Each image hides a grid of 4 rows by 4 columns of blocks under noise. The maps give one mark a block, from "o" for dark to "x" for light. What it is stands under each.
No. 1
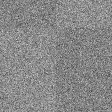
ooxx
xxoo
xxoo
xxoo
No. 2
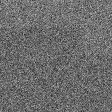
xxxx
ooox
oooo
oooo
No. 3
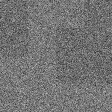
oxxo
oxoo
xxoo
xxxx
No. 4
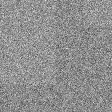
xxox
xxoo
xxoo
oooo
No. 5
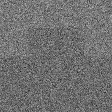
xxxx
xoox
oooo
oooo
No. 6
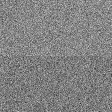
xxxx
xxxx
oooo
oooo
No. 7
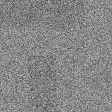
ooox
xxxx
xoxx
xoxx
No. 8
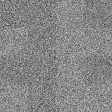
ooxo
xoxx
ooxo
xoxx
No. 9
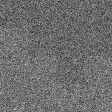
oooo
xooo
xxox
xxxx
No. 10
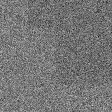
xooo
xxoo
xxoo
xxxx
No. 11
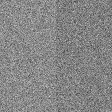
xxoo
xxoo
xxoo
xxoo
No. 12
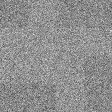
oxoo
xxxx
xxxo
ooxo
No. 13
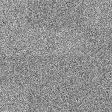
xoox
xxxo
oooo
xooo
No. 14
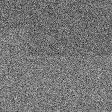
oooo
xooo
xxxx
xxxx
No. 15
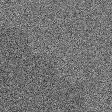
xxxx
oxxx
ooxx
ooox
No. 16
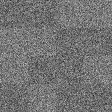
ooxx
xxoo
xoox
oxoo
